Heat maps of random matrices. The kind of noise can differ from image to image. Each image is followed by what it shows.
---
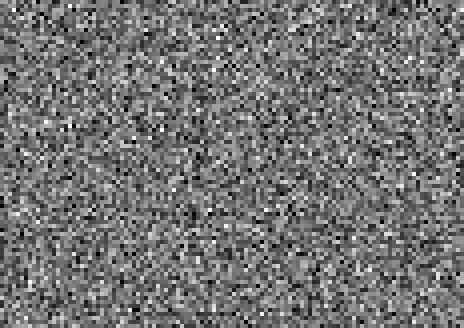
independent entries
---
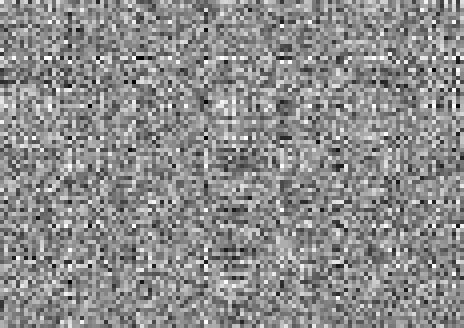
low rank plus noise
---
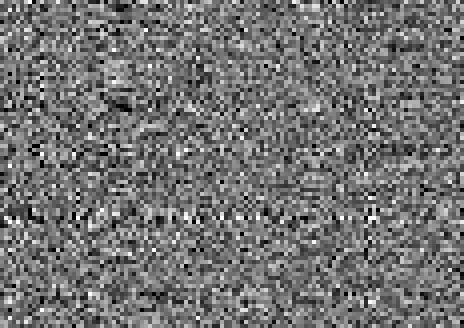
low rank plus noise
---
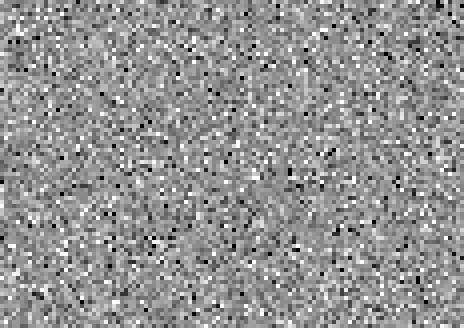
heavy tails
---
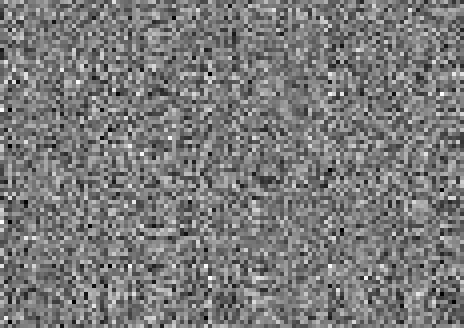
low rank plus noise
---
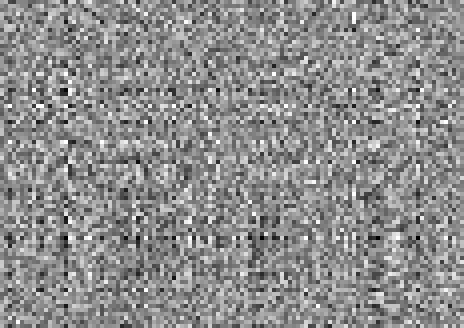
low rank plus noise
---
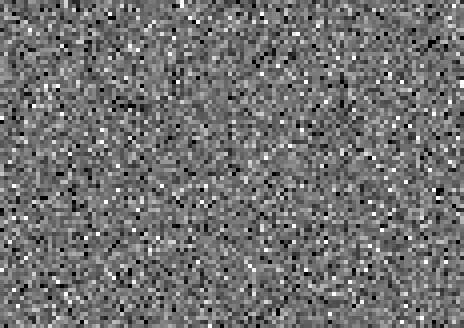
heavy tails
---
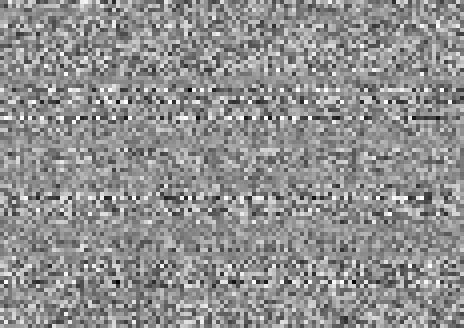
rows of uneven size
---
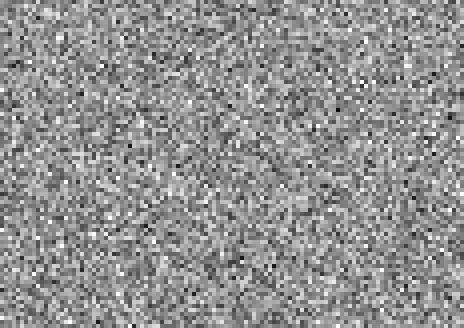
independent entries
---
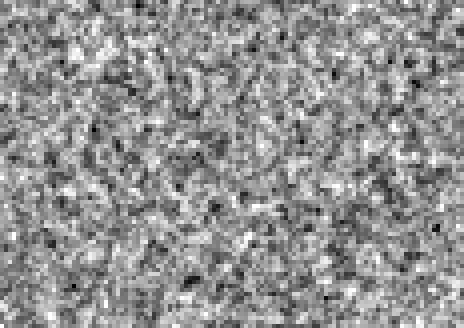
blotchy
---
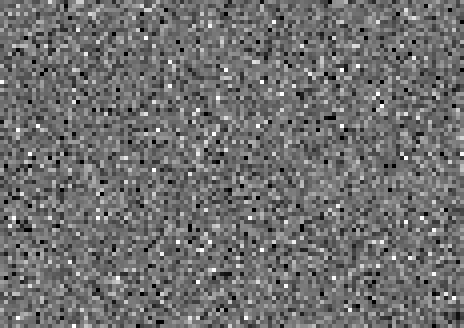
heavy tails
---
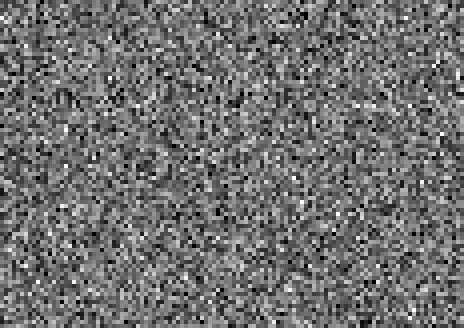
independent entries
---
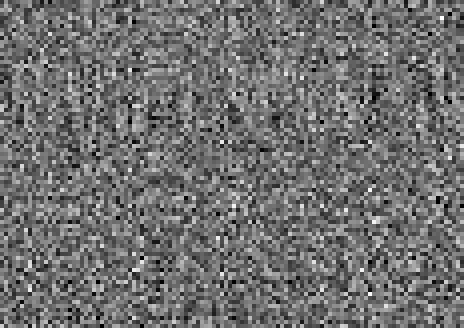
low rank plus noise
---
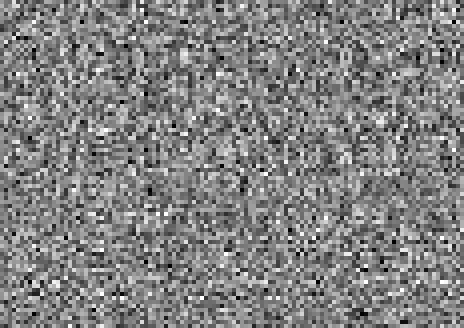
low rank plus noise
